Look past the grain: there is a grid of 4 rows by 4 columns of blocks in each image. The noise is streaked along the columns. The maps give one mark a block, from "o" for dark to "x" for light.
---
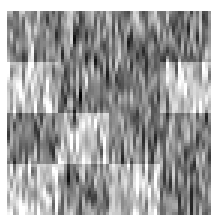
o o o o
x o o x
o x o o
x o x o
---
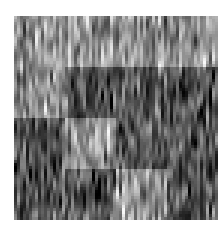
x x x x
x o o o
o x o o
o o x o
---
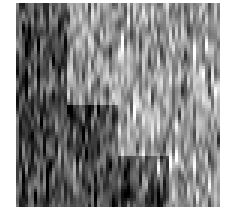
o x x x
o x x x
o o x x
o o o x
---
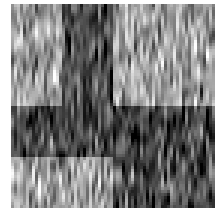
x o x x
x o x x
o o o o
x x o o
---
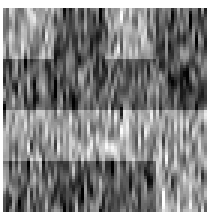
x o x o
o o o o
x x x x
o o o x
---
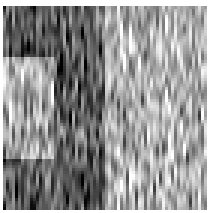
o o x x
x o x x
x o x x
o o x x
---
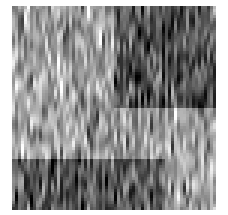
x x o o
x x o o
x x x x
o o o x
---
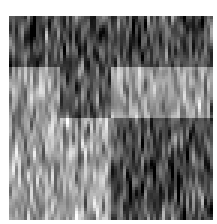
o o o o
x o x x
x x o o
x x o o
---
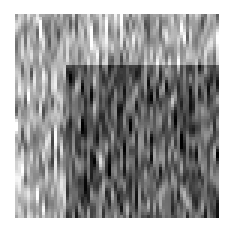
x x x x
x o o o
x o o o
x o o o
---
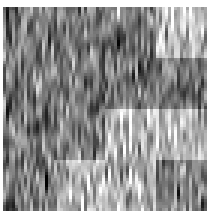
o o o x
o o o o
o o x x
o x x o
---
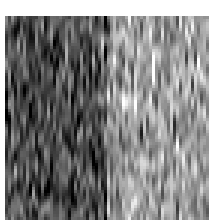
o o x x
o o x x
o o x x
o o x x
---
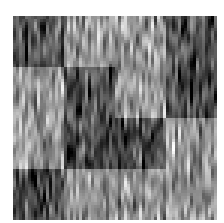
o x x o
x o x o
x o o x
o x x x
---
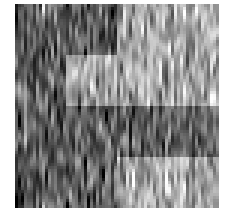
o o x x
o x x x
o o o o
o o x x
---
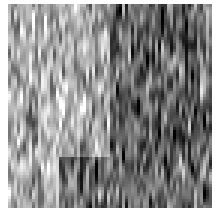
x x o o
x x o o
x x o o
x o o o
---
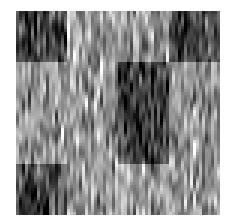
o x x o
x x o x
x x o x
o x x x
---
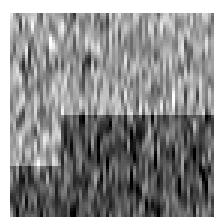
x x x x
x x x x
x o o o
o o o o
